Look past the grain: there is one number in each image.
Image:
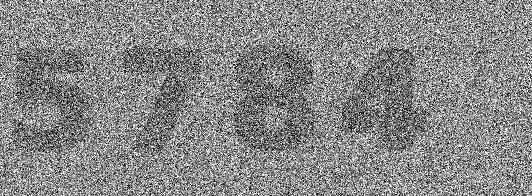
5784
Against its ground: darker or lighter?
darker
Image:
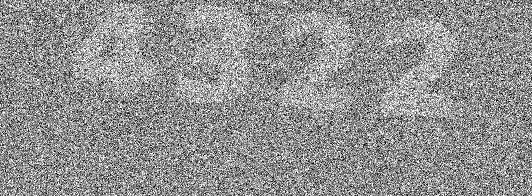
4322
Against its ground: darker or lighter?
lighter
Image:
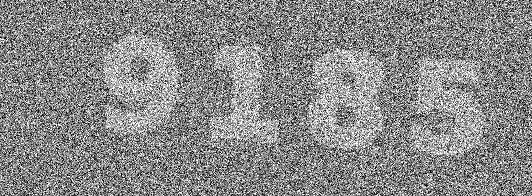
9185
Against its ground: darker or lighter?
lighter
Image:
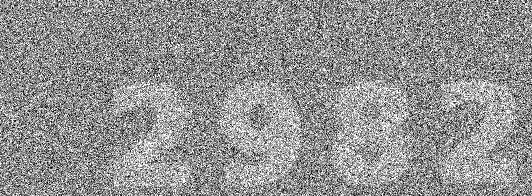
2982
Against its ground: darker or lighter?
lighter
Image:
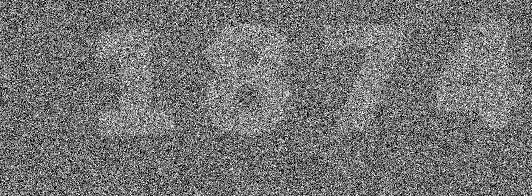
1874
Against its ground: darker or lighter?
lighter
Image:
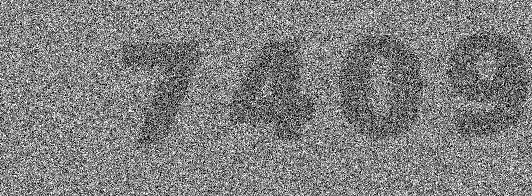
7409
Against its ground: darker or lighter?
darker
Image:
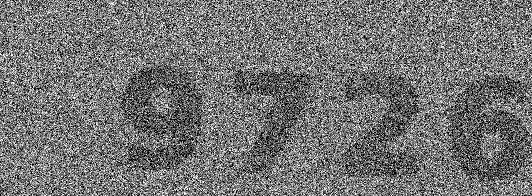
9726
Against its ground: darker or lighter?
darker
